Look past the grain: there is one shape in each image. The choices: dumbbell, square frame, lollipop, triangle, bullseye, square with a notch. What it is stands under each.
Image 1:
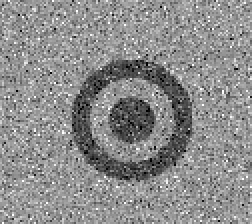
bullseye
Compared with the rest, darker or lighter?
darker
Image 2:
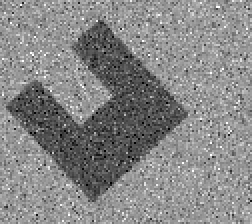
square with a notch
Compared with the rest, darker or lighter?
darker
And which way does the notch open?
up and left
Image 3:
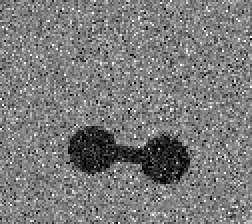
dumbbell
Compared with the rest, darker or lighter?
darker
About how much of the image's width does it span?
half
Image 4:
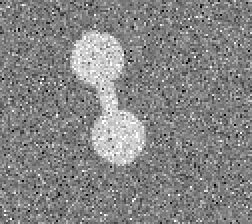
dumbbell
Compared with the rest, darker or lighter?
lighter
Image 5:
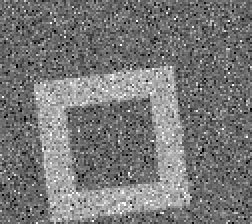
square frame
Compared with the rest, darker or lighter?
lighter
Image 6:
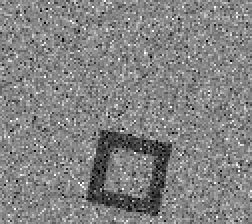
square frame
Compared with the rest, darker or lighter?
darker
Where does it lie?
bottom middle
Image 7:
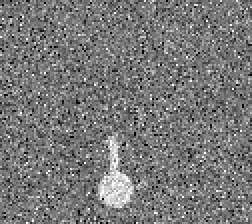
lollipop
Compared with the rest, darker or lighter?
lighter
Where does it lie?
bottom middle
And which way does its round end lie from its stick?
down
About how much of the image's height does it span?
a third
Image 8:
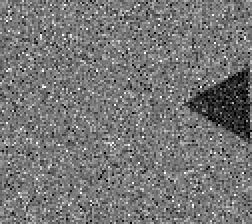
triangle
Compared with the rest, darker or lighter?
darker
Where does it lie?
middle right
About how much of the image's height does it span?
a third
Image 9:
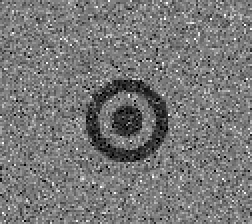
bullseye
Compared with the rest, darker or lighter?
darker
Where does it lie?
centre
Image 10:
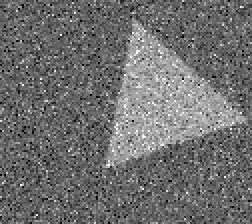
triangle
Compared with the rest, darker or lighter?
lighter
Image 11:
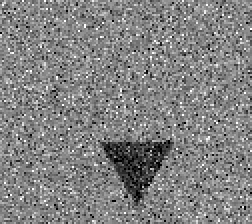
triangle
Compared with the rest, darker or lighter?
darker
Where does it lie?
bottom middle
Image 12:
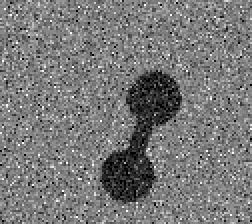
dumbbell
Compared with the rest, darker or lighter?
darker
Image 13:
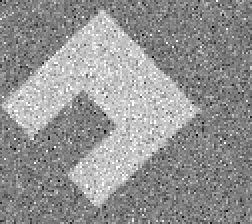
square with a notch
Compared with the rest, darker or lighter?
lighter
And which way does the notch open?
down and left
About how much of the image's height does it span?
nearly all
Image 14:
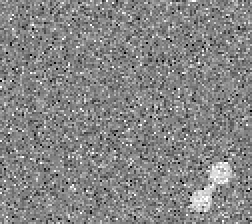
dumbbell
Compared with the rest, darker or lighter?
lighter
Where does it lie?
bottom right
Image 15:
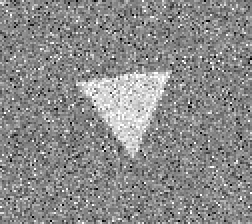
triangle
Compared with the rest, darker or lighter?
lighter
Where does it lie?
centre
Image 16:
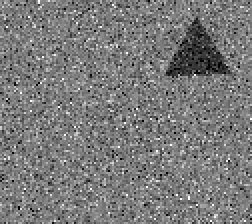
triangle
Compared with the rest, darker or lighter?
darker
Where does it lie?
top right
